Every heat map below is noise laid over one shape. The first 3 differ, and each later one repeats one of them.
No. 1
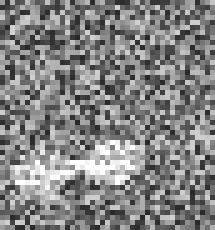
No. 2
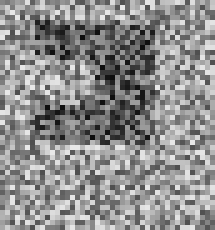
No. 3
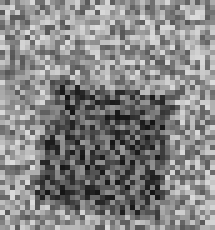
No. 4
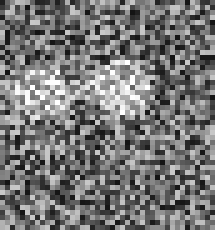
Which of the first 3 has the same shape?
1
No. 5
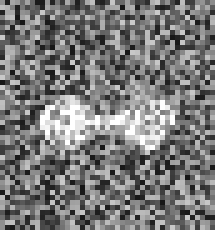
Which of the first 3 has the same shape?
1
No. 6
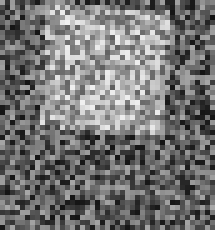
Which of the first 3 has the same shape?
3
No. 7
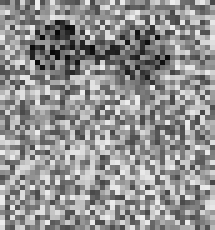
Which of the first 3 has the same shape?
1
